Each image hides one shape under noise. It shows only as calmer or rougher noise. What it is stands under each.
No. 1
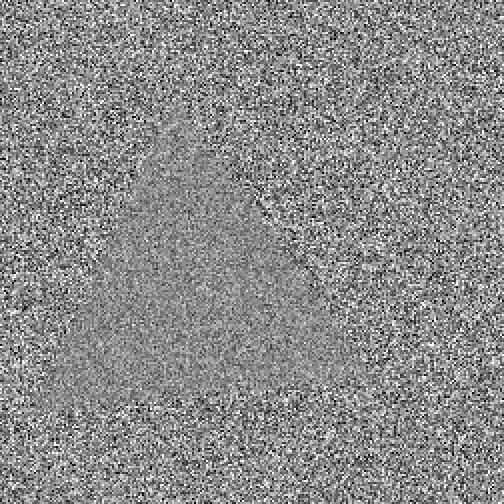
triangle
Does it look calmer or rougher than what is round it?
calmer
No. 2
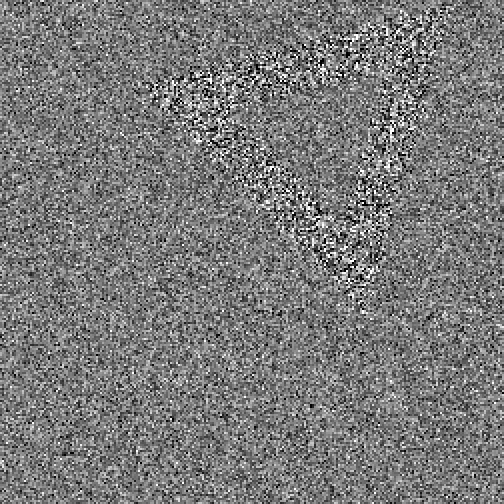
triangle frame
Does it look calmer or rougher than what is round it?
rougher
